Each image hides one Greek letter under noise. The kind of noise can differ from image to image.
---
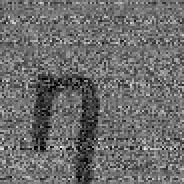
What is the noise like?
rows of uneven size
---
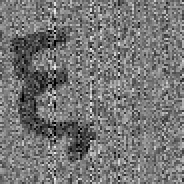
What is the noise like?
columns of uneven size
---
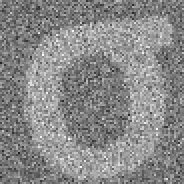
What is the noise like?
independent entries
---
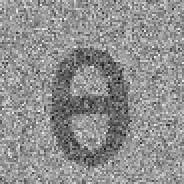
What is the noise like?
independent entries
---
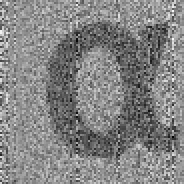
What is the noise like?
columns of uneven size
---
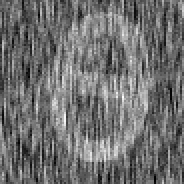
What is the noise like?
streaked along the columns
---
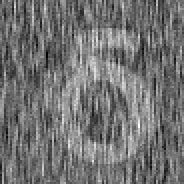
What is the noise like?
streaked along the columns
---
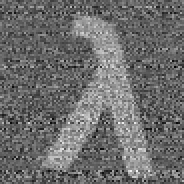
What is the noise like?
rows of uneven size
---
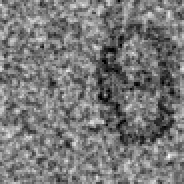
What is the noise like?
blotchy
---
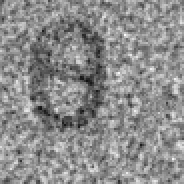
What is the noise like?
blotchy
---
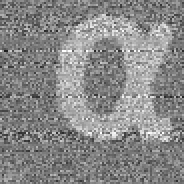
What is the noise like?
rows of uneven size
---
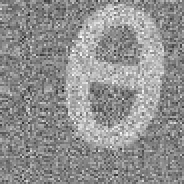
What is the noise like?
low rank plus noise
